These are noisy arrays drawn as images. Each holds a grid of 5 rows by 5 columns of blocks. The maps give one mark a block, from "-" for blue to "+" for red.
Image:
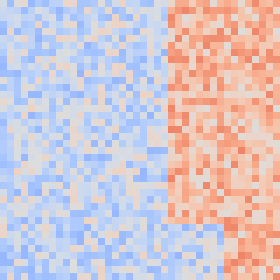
- - - + +
- - - + +
- - - + +
- - - + +
- - - - +
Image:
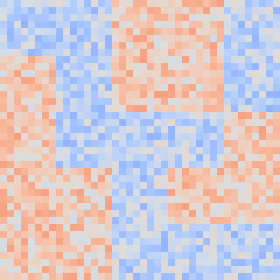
- - + + -
+ - + + -
+ - - - +
+ + - + +
+ + - - -
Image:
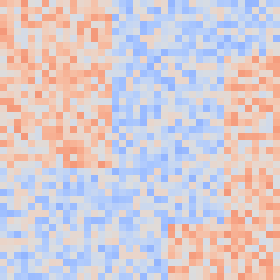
+ + - - -
+ + - - +
+ + - - +
- - - - +
- - - + +
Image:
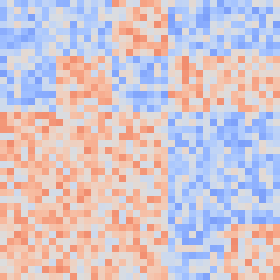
- - + - -
- + - + +
+ + + - -
+ + + - -
+ + + - +
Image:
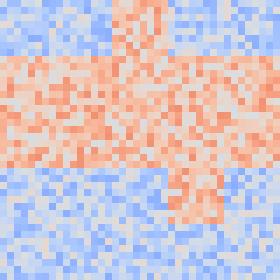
- - + - -
+ + + + +
+ + + + +
- - - + -
- - - - -
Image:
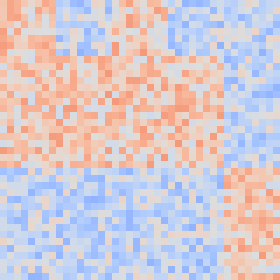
+ - + - -
+ + + + -
+ + + + -
- - - - +
- - - - +
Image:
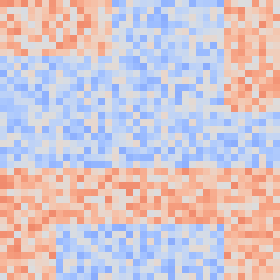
+ + - - +
- - - - +
- - - - -
+ + + + +
+ - - - +
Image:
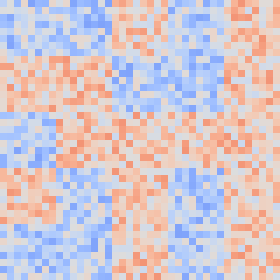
- - + - +
+ + - - +
- + + + +
+ - + - +
- - + - +
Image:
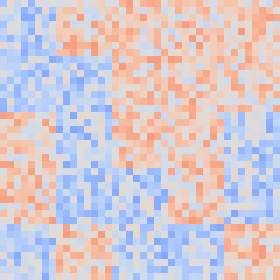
- + + + +
- - + + +
+ - + + -
+ - - + -
- + - - +
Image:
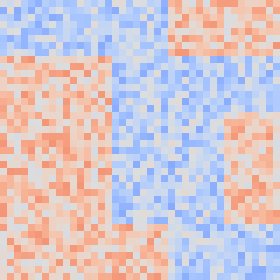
- - - + +
+ + - - -
+ + - - +
+ + - - +
+ + + - -
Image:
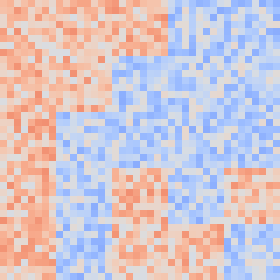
+ + + - -
+ + - - -
+ - - - -
+ - + - +
+ - + + -
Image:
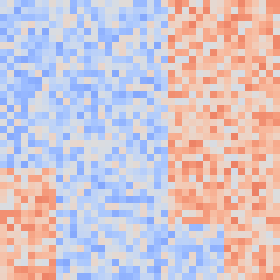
- - - + +
- - - + +
- - - + +
+ - - + +
+ - - - +
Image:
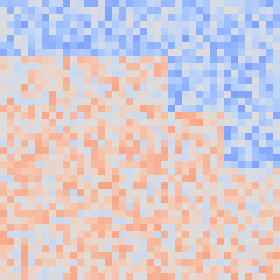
- - - - -
+ + + - -
+ + + + -
+ + + + +
+ + + + +
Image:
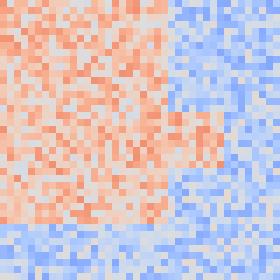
+ + + - -
+ + + - -
+ + + + -
+ + + - -
- - - - -
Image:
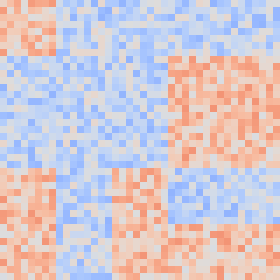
+ - - - -
- - - + +
- - - + +
+ - + - -
+ - + + +
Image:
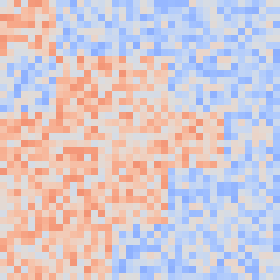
+ - - - -
- + + - -
+ + + + -
+ + + - -
+ + - - -
